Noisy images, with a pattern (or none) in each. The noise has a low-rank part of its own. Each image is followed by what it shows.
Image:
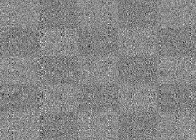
a checkerboard
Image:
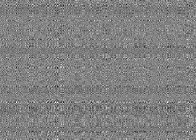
bands of rows
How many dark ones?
5
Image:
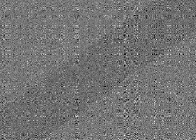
a diagonal band
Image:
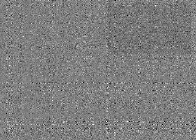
one block
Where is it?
top right
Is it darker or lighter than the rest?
darker
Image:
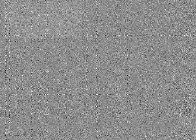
one block
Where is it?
top left
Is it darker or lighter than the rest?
lighter
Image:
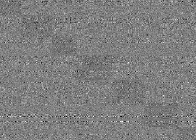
blocks along the diagonal
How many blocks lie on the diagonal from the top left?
7
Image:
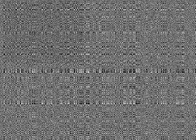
one block
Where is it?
top left
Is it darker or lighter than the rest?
darker
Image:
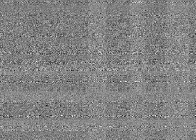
bands of rows crossing bands of columns
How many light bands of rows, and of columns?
3 and 3
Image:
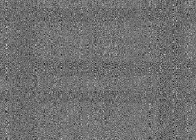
bands of rows crossing bands of columns
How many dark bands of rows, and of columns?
3 and 2
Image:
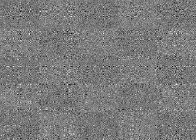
a checkerboard
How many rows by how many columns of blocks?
5 by 5
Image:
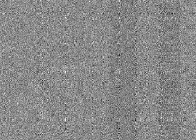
bands of columns
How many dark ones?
2
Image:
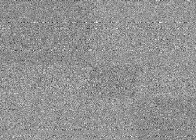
blocks along the diagonal
